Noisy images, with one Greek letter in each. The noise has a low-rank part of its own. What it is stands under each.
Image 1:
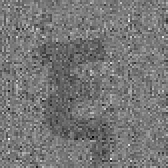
dark xi
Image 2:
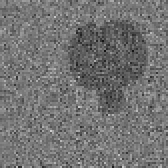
dark phi
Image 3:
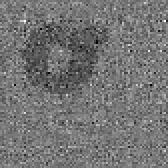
dark sigma
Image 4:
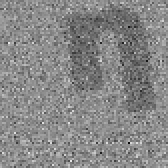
dark eta
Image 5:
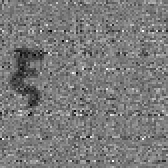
dark xi, middle left
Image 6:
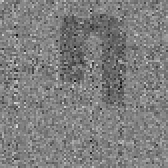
dark eta
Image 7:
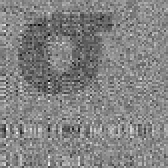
dark sigma
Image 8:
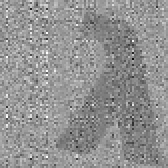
dark lambda
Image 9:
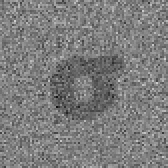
dark sigma, centre
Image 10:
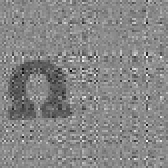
dark omega, middle left
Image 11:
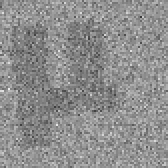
dark mu
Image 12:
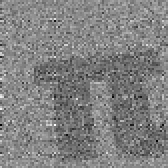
dark pi
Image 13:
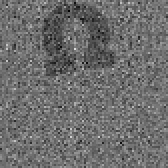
dark omega, top middle
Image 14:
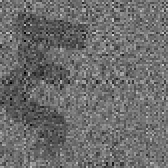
dark xi
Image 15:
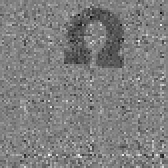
dark omega, top middle
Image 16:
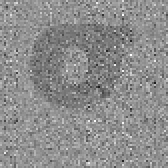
dark sigma
